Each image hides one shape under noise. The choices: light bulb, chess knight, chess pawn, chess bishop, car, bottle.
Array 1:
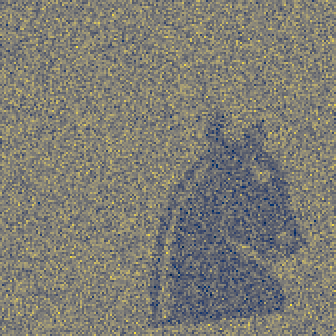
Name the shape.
chess knight
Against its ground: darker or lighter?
darker
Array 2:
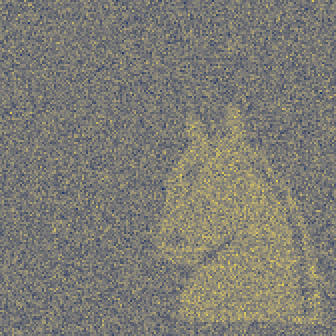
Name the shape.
chess knight
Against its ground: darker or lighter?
lighter
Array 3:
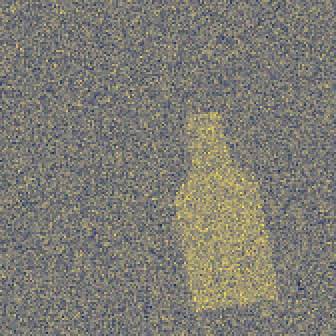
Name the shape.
bottle
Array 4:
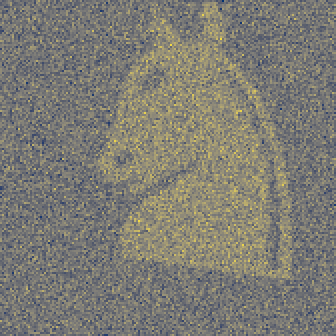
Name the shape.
chess knight
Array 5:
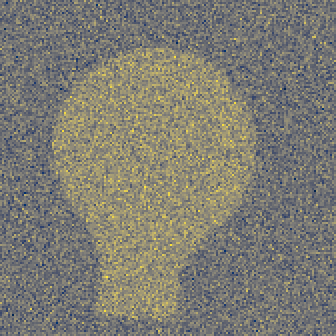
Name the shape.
light bulb
